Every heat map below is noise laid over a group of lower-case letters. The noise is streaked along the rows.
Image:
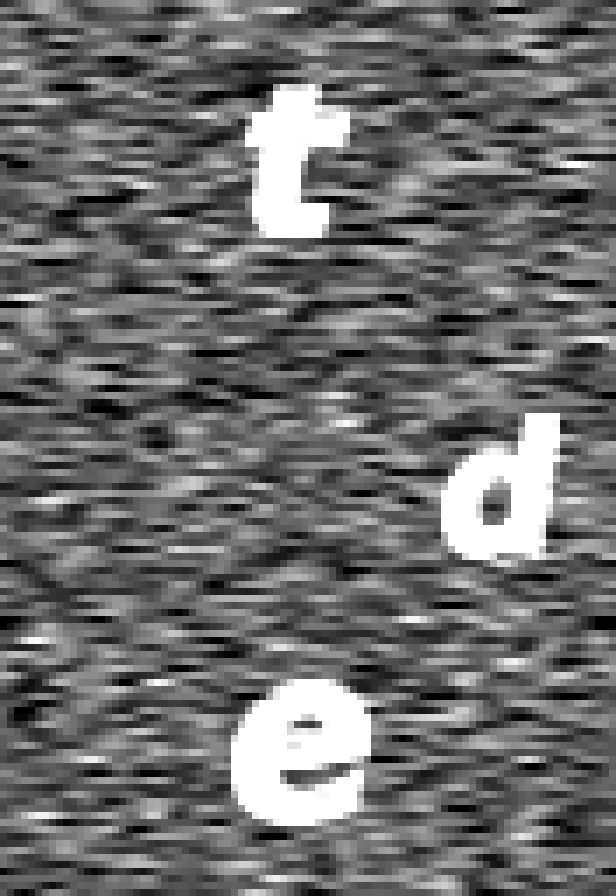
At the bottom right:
nothing
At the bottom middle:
e
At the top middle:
t
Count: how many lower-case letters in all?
3
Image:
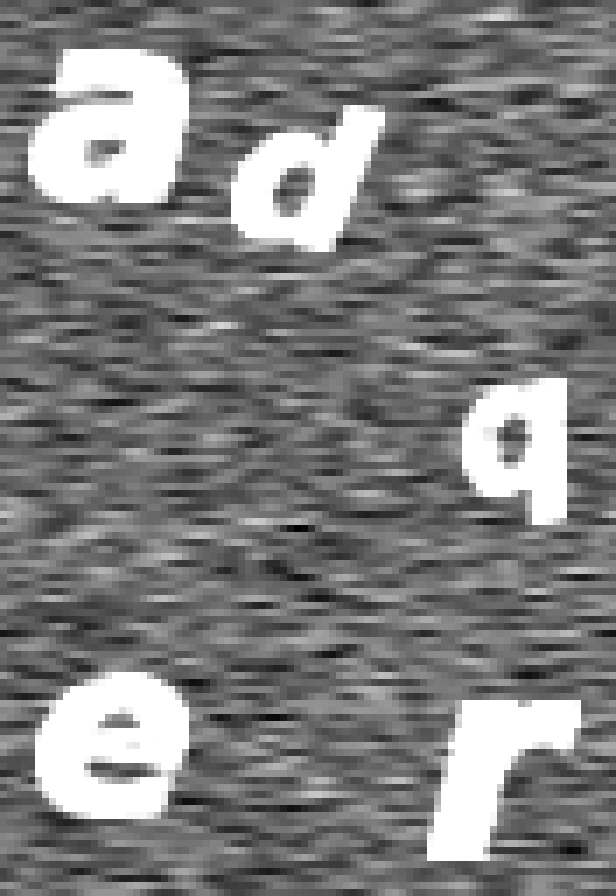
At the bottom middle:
nothing
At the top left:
a
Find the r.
bottom right
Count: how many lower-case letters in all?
5
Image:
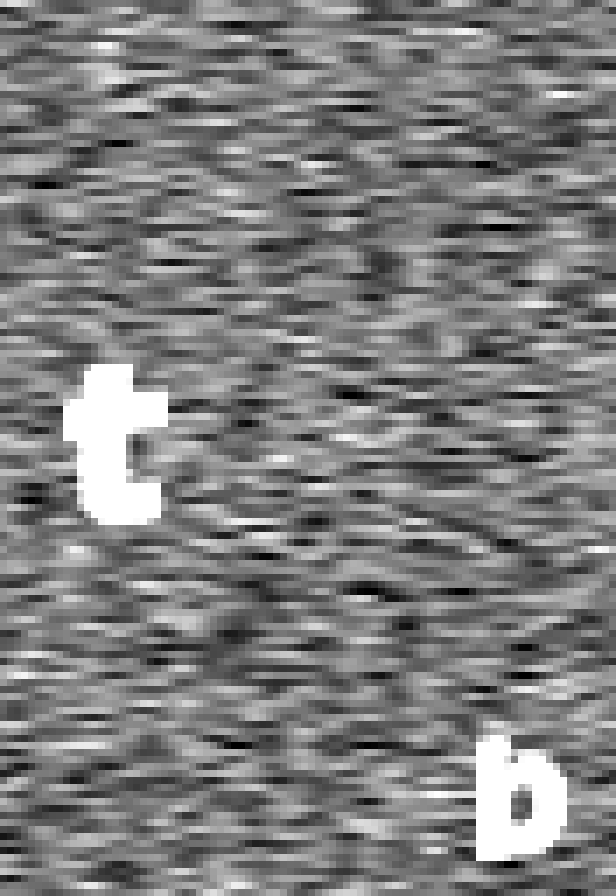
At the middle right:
nothing
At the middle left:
t
